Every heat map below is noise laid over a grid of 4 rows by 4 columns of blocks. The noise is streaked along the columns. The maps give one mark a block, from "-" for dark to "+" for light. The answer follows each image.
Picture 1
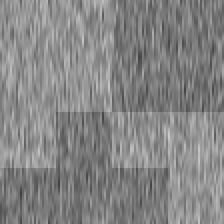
+ + - -
+ + - -
+ - + +
- - - +
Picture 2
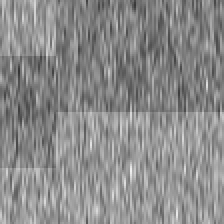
+ - - -
- - - -
- + + +
+ + + +
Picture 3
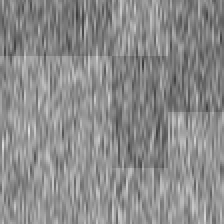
- - + -
+ + - -
+ + - +
+ + + +
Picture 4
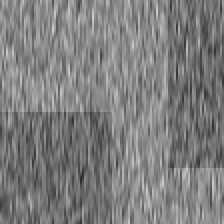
+ + + -
+ + + -
- - + -
- - + +
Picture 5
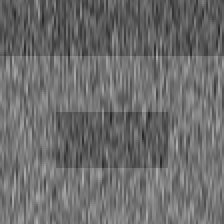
- - - -
+ + + +
+ - - +
+ + + +
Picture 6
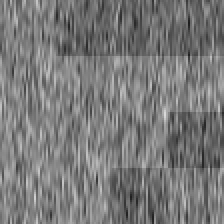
+ - - -
+ + + +
+ + + -
+ + - +
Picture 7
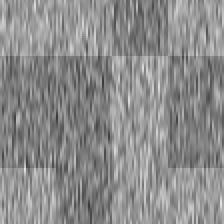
+ + - +
- - + -
- - + -
+ - + +
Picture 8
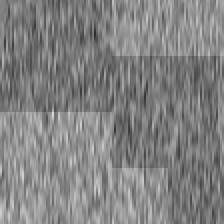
- - + +
- - - -
+ + - -
+ + + -
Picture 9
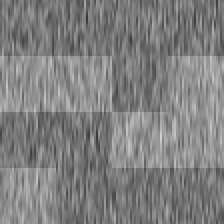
- - - -
+ + - +
- - + +
+ - - -
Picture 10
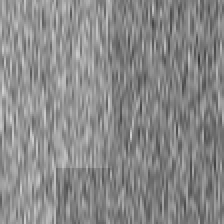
+ + - -
+ + - -
+ + - -
+ - - -
